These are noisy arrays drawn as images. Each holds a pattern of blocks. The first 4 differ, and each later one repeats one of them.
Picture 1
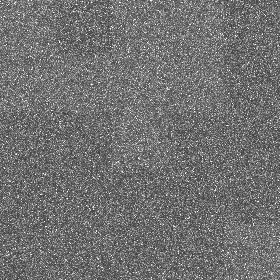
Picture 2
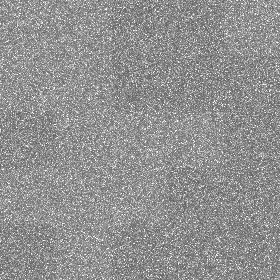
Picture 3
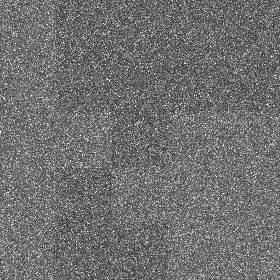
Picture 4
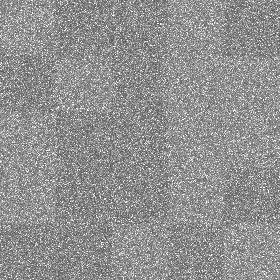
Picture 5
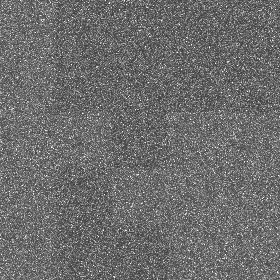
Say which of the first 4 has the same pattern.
3
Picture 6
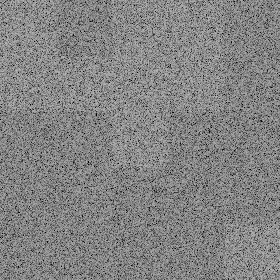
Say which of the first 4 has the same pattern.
1
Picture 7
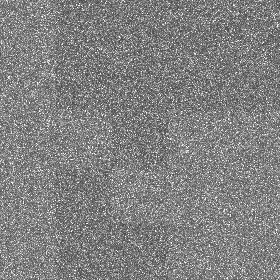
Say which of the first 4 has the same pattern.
3
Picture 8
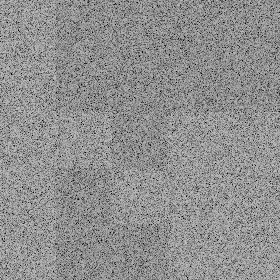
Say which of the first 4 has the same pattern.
3
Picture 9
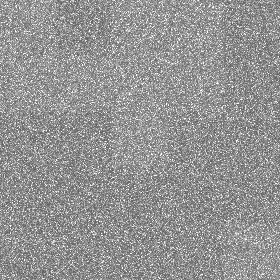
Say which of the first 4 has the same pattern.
1
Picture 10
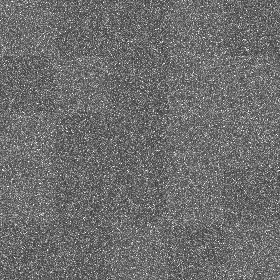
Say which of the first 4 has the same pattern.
4
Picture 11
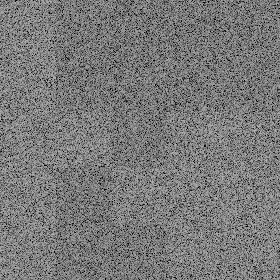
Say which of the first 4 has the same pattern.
3
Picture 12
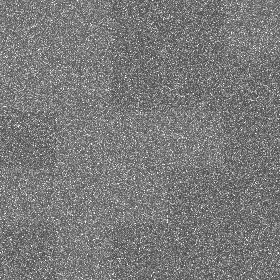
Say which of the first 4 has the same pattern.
2
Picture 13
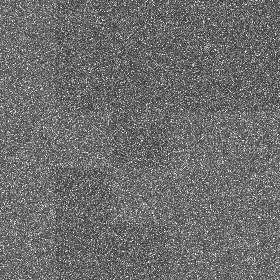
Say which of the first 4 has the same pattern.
3
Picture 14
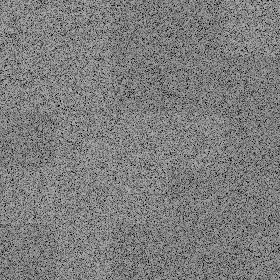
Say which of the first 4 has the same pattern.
2
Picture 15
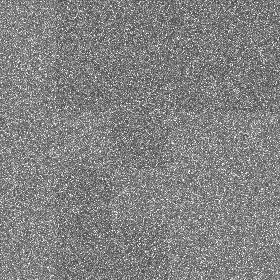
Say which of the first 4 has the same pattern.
3
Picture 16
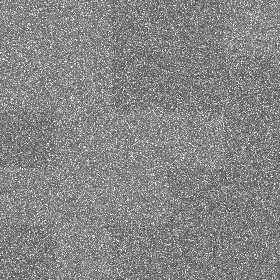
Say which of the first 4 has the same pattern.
2
